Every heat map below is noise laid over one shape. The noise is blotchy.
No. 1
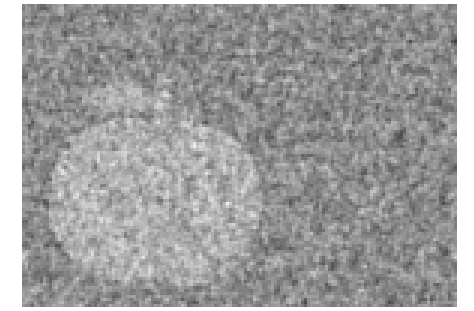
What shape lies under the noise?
apple
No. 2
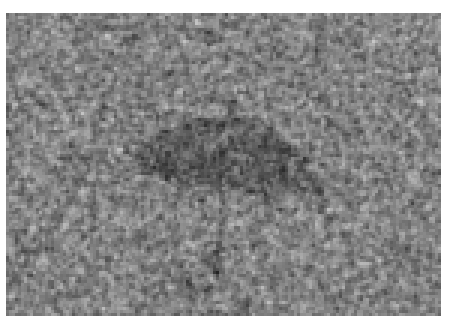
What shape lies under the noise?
umbrella
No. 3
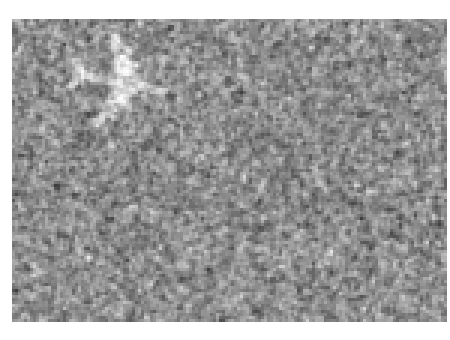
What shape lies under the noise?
airplane
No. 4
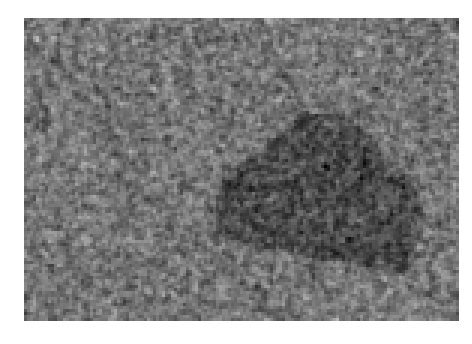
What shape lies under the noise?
cloud
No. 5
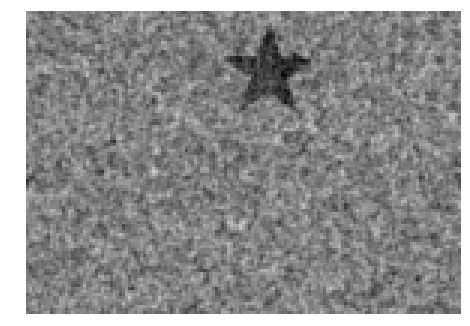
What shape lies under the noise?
star
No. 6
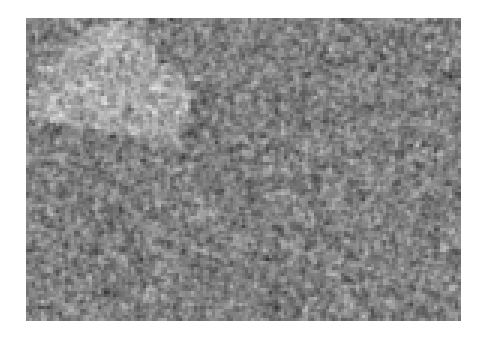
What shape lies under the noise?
cloud
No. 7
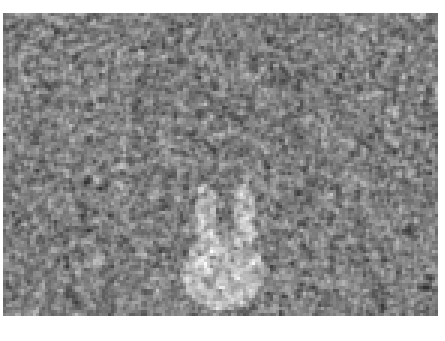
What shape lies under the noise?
rabbit's head
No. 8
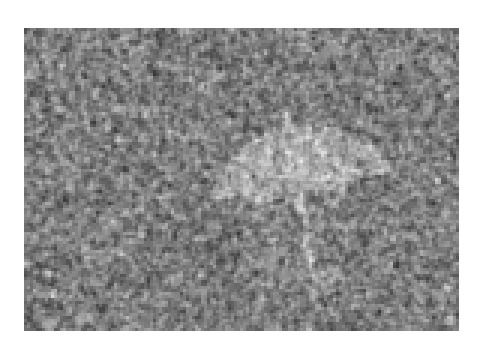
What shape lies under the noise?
umbrella
